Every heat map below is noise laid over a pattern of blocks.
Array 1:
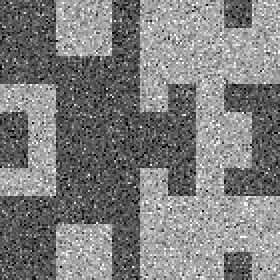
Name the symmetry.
top and bottom mirror each other
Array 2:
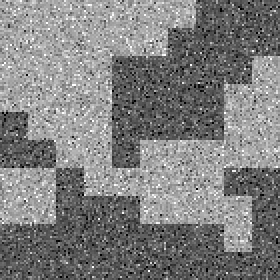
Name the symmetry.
no symmetry
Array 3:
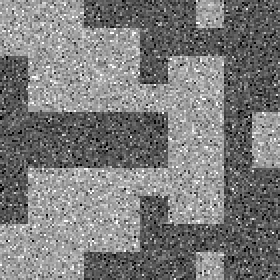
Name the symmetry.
top and bottom mirror each other
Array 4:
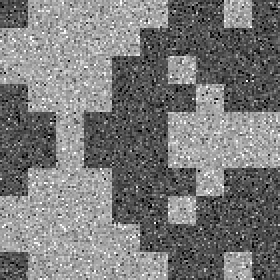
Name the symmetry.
top and bottom mirror each other
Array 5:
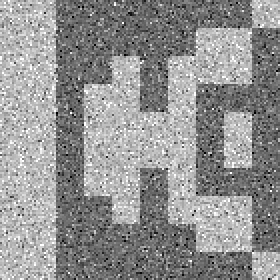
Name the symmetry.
top and bottom mirror each other
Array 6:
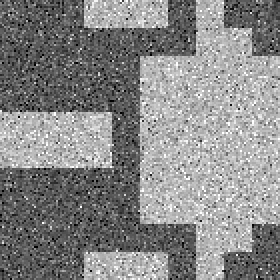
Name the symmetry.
top and bottom mirror each other
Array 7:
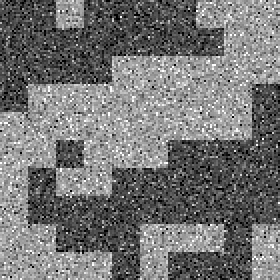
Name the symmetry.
no symmetry
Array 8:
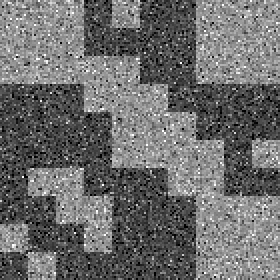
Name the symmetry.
mirrored about the diagonal from the bottom left
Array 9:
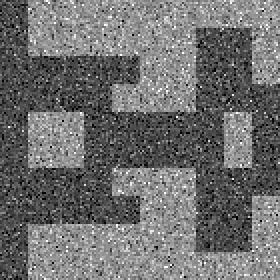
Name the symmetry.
top and bottom mirror each other
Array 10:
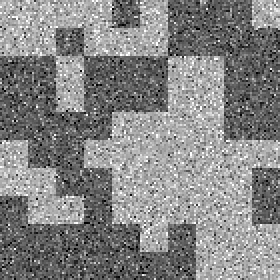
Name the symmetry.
no symmetry
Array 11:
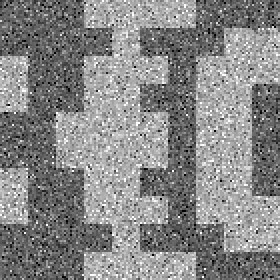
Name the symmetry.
top and bottom mirror each other
